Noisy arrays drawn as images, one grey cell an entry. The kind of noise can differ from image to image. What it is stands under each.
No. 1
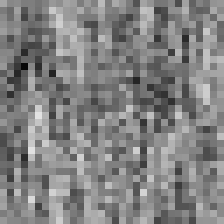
streaked along the columns
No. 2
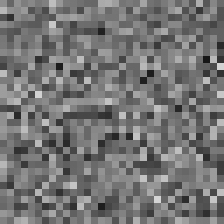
low rank plus noise
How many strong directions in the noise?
five to eight
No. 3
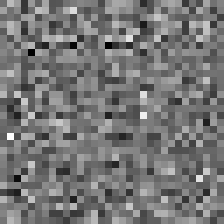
low rank plus noise
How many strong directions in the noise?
two
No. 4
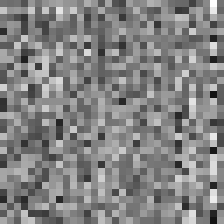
columns of uneven size
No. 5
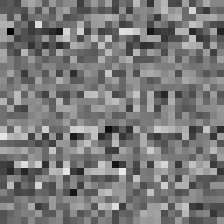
rows of uneven size
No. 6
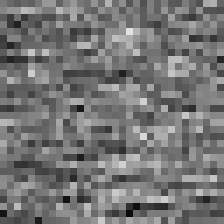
streaked along the rows
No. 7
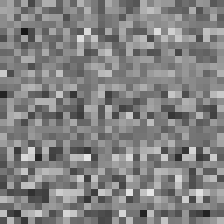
rows of uneven size
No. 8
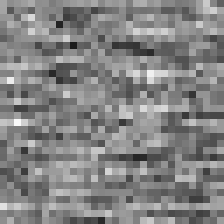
streaked along the rows
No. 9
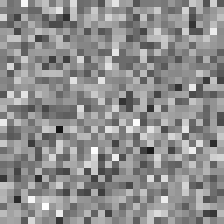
independent entries
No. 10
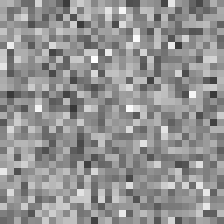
independent entries
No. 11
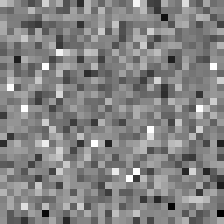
heavy tails
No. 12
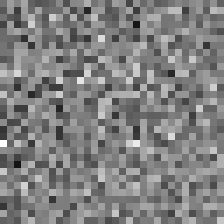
low rank plus noise
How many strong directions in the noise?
one
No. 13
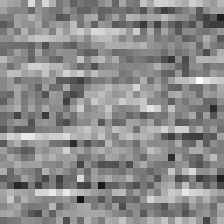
streaked along the rows
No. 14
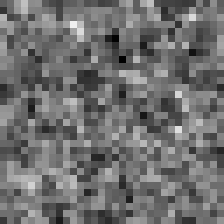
blotchy
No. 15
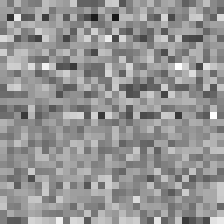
rows of uneven size
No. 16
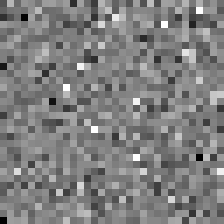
heavy tails
